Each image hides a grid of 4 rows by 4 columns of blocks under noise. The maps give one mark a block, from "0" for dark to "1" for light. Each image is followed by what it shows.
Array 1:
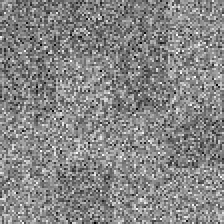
0 0 0 1
0 1 0 1
1 1 1 0
1 0 1 1
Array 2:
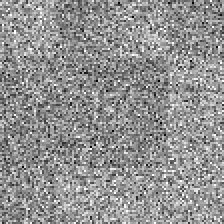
1 0 1 0
0 0 0 1
0 0 0 1
0 1 1 1
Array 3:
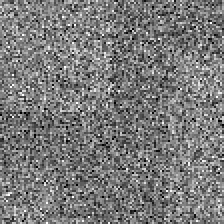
1 1 0 0
1 1 0 1
0 0 0 1
1 0 0 1
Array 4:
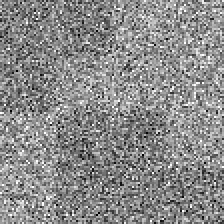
0 0 1 1
0 1 1 1
1 0 0 1
1 0 0 0
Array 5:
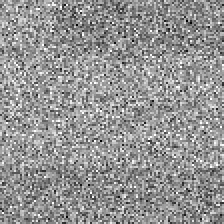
1 0 0 0
1 1 1 1
1 1 1 1
0 0 0 0
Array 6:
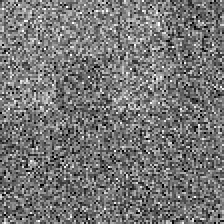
1 1 1 0
1 0 1 0
0 0 0 0
0 0 0 0
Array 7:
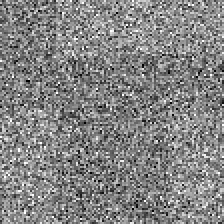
0 1 1 1
0 0 0 0
1 0 0 1
1 0 0 1
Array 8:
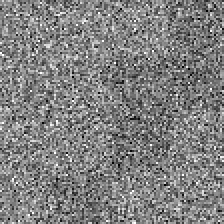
1 1 1 0
1 1 0 0
1 1 0 1
1 0 1 1
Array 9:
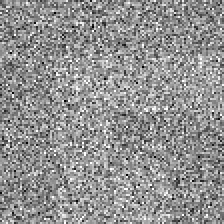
0 0 0 0
0 1 1 1
0 1 0 0
0 1 1 0
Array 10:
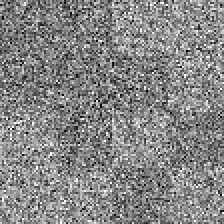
0 0 1 1
0 0 0 1
1 0 1 0
1 1 0 1
